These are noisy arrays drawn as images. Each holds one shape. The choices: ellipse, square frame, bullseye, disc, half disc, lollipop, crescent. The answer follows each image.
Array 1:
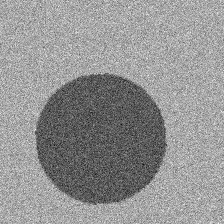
disc
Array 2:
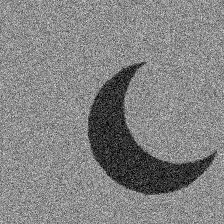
crescent
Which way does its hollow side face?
up and right
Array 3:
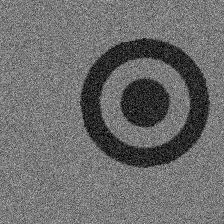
bullseye
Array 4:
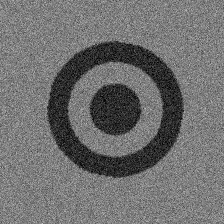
bullseye
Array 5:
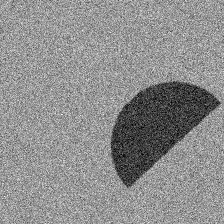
half disc
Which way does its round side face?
up and left
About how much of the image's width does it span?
half
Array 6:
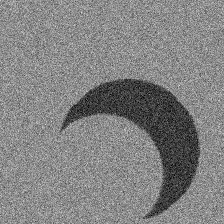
crescent
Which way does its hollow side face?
down and left
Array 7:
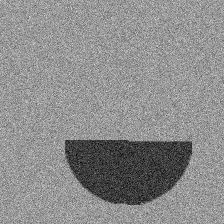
half disc
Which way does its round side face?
down
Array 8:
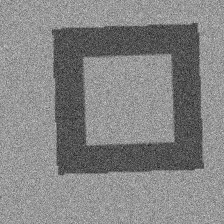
square frame
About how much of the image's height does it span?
two thirds
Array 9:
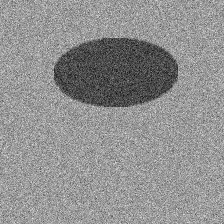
ellipse
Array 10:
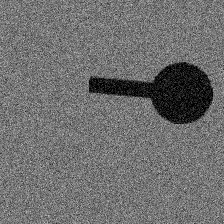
lollipop
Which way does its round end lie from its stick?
right
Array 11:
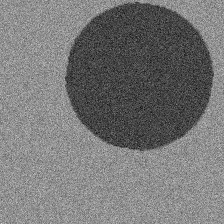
disc
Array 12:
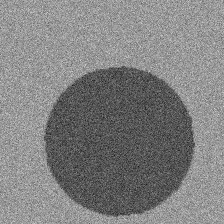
disc
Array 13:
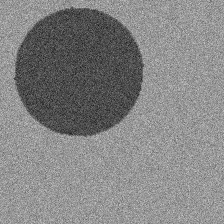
disc
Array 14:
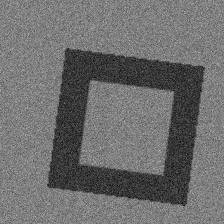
square frame
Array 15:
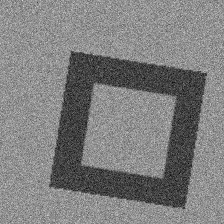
square frame
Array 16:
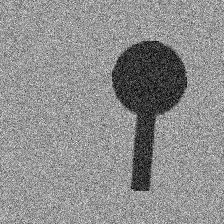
lollipop
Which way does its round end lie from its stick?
up
